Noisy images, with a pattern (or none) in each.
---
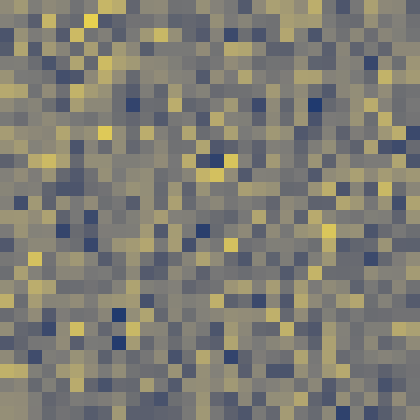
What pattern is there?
only noise
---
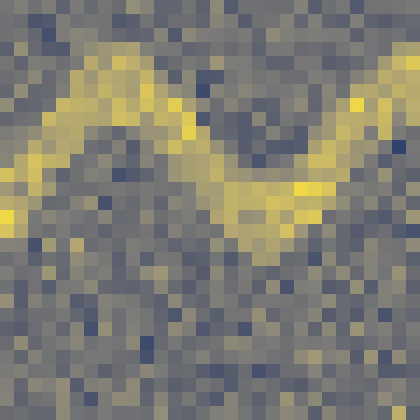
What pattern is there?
a wavy band
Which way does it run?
left to right
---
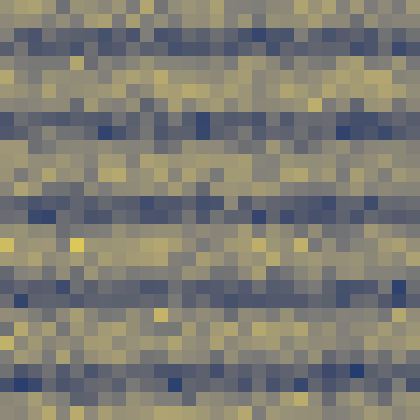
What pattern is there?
horizontal stripes
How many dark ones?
5
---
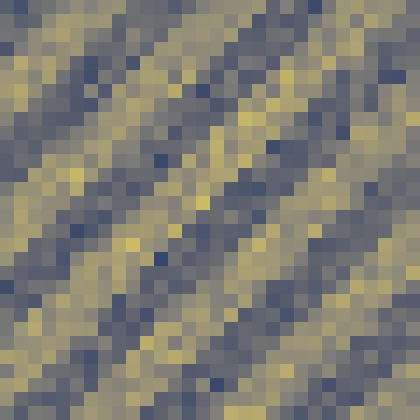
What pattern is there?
diagonal stripes
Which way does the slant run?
bottom left to top right
